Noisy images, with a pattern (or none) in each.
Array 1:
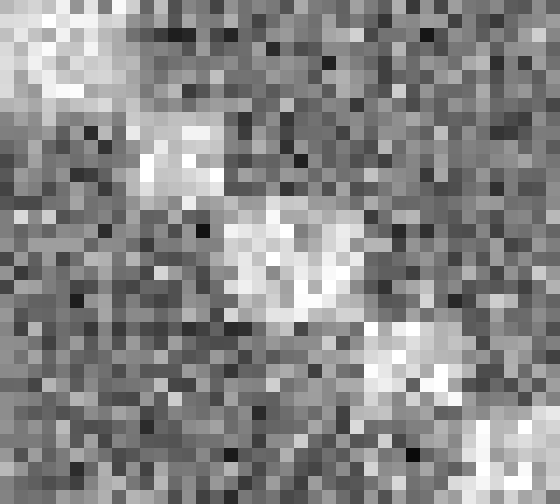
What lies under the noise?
blocks along the diagonal
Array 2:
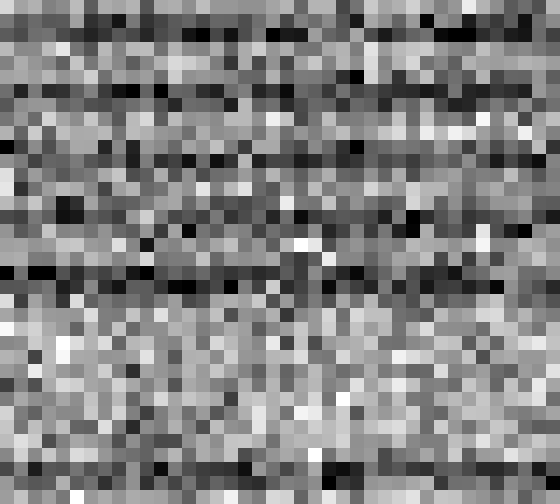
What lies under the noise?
bands of rows
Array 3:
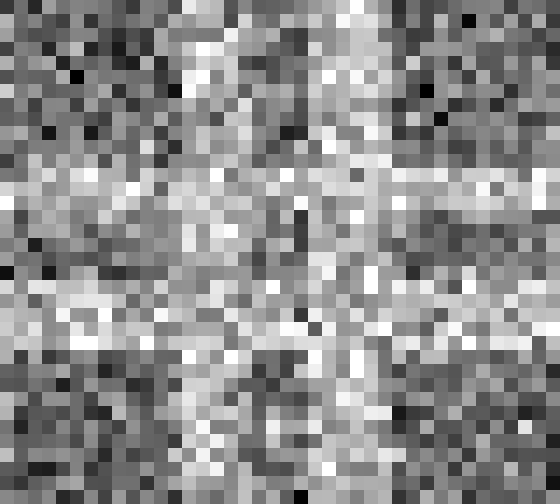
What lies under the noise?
bands of rows crossing bands of columns
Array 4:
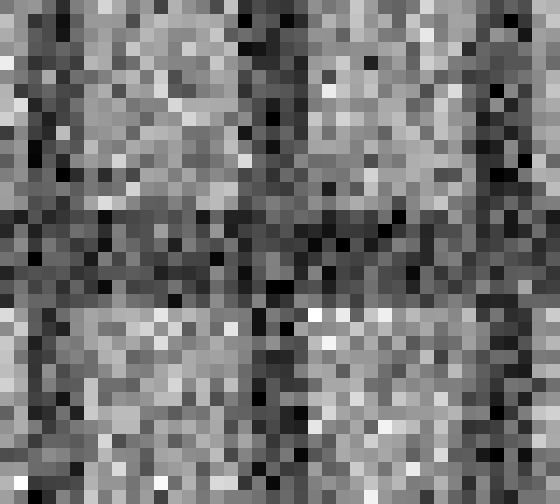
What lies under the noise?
bands of rows crossing bands of columns
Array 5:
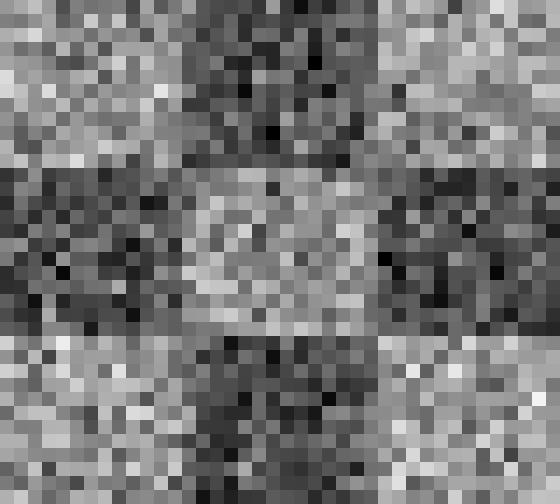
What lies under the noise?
a checkerboard
